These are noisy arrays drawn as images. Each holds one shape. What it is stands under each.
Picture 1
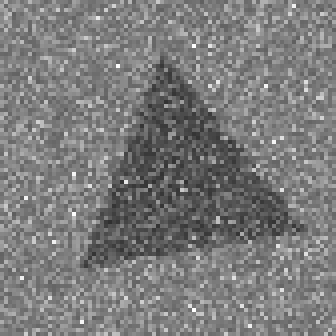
triangle
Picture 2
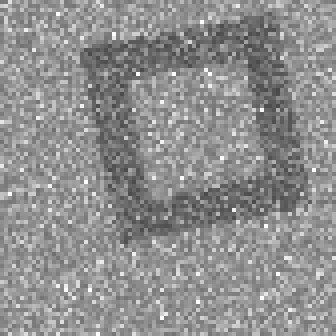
square frame
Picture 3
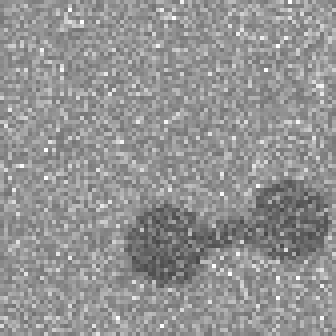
dumbbell
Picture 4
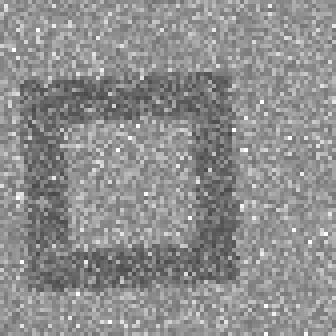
square frame
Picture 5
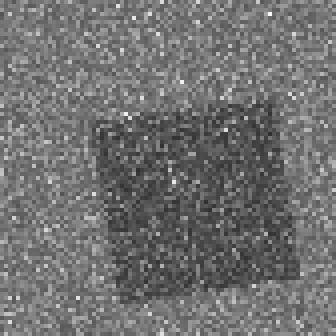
square
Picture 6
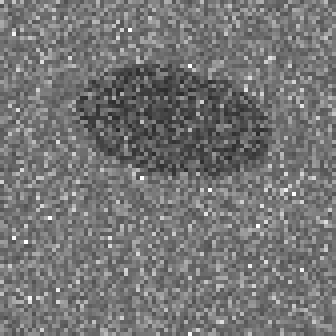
ellipse
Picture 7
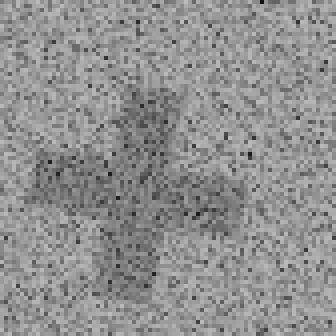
cross
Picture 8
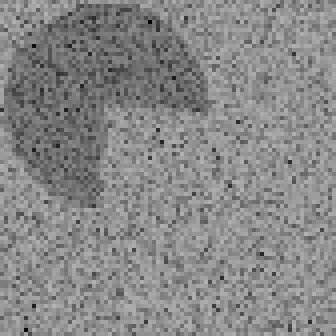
disc with a wedge cut out
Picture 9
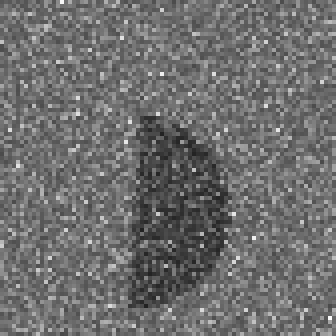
half disc
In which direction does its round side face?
right
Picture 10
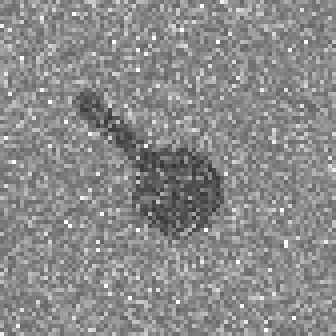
lollipop
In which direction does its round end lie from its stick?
down and right
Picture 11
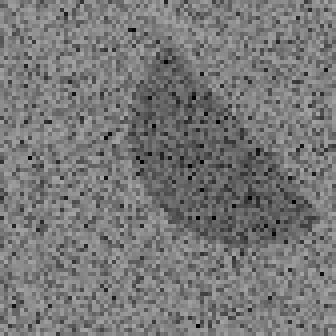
half disc
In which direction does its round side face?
down and left
